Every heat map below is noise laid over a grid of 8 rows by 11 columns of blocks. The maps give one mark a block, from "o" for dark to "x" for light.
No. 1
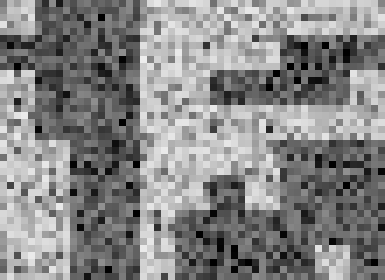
x o o o x x x x x x x
o o o o x x x x o o o
x o o o x x o o o o x
x o o o x x x x x x x
x x o o x x x x o o o
x x o o x x o x o o o
x x o o x o o o o o o
x x o o x o o o o x o
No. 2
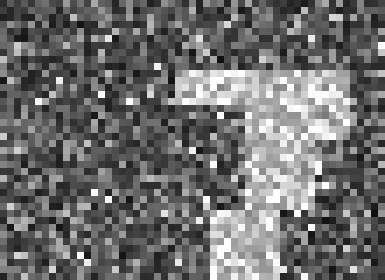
o o o o o o o o o o o
o o o o o o o o o o o
o o o o o x x x x x o
o o o o o o o x x x o
o o o o o o o x x o o
o o o o o o o x x o o
o o o o o o x x o o o
o o o o o o x x o o o
